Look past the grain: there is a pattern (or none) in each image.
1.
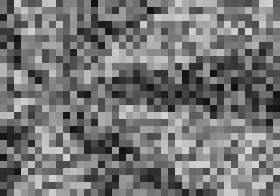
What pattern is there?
spokes from one point
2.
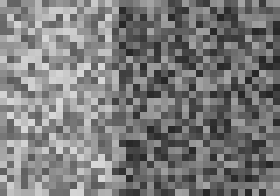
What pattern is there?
a sharp edge
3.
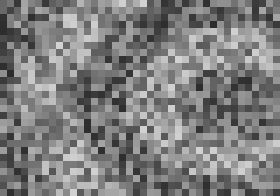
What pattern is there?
rings round one point
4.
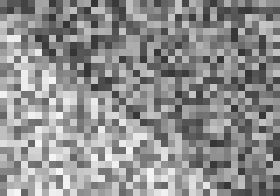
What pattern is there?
a sharp edge
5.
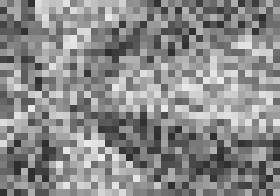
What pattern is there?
spokes from one point
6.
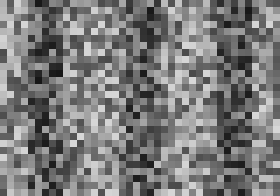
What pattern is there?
vertical stripes
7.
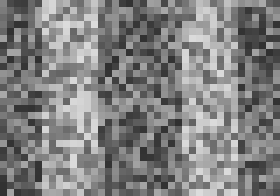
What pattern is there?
vertical stripes
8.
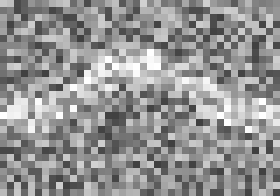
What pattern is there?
a wavy band
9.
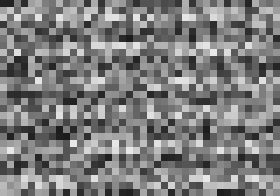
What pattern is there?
horizontal stripes
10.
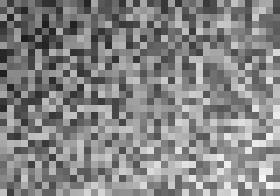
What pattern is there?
a smooth slope
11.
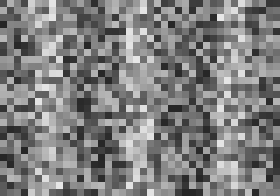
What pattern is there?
vertical stripes
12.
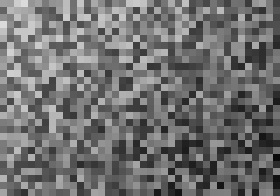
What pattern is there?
a smooth slope
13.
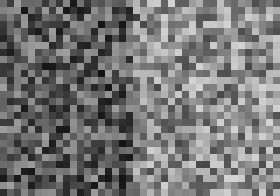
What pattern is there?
a sharp edge
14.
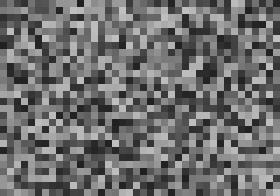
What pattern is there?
only noise
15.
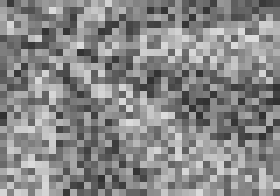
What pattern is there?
spokes from one point
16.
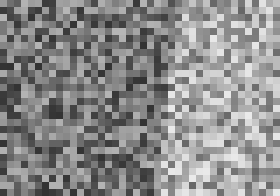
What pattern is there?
a sharp edge
